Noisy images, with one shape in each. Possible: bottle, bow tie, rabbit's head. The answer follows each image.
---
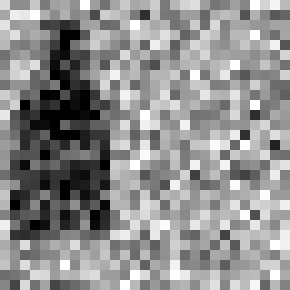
bottle
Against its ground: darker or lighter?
darker
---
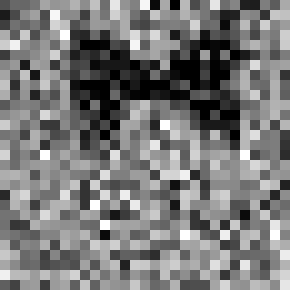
bow tie
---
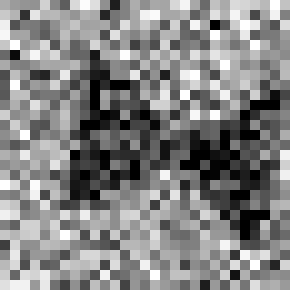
bow tie
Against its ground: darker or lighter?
darker
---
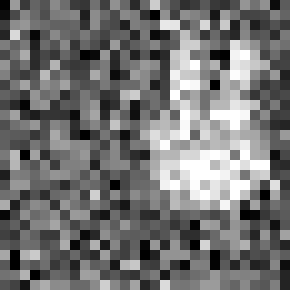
rabbit's head
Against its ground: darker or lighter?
lighter
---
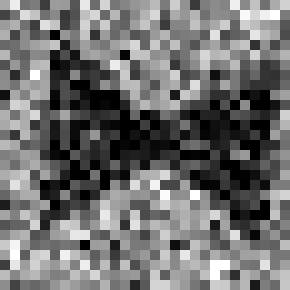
bow tie
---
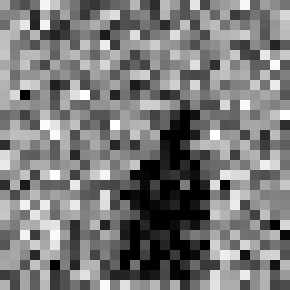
bottle
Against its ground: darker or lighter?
darker
